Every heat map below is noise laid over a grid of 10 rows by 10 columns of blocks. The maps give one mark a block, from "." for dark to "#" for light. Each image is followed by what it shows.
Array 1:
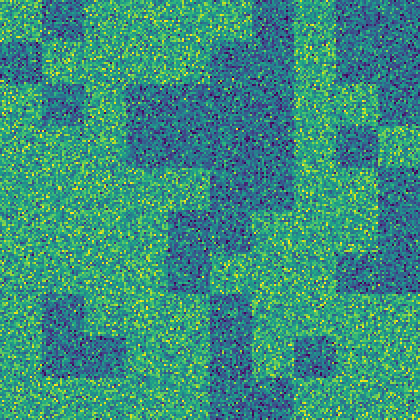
# . # # # # . # . .
. # # # # . . # . .
# . # . . . . # # .
# # # . . . . # . #
# # # # # . . # # .
# # # # . . # # # .
# # # # . # # # . .
# . # # # . # # # #
# . . # # . # . # #
# # # # # . . # # #
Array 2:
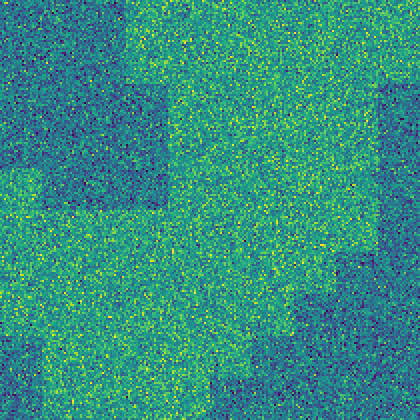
. . . # # # # # # #
. . . # # # # # # #
. . . . # # # # # .
. . . . # # # # # .
# . . . # # # # # .
# # # # # # # # # .
# # # # # # # # . .
# # # # # # # . . .
. # # # # # . . . .
. # # # # . . . . .
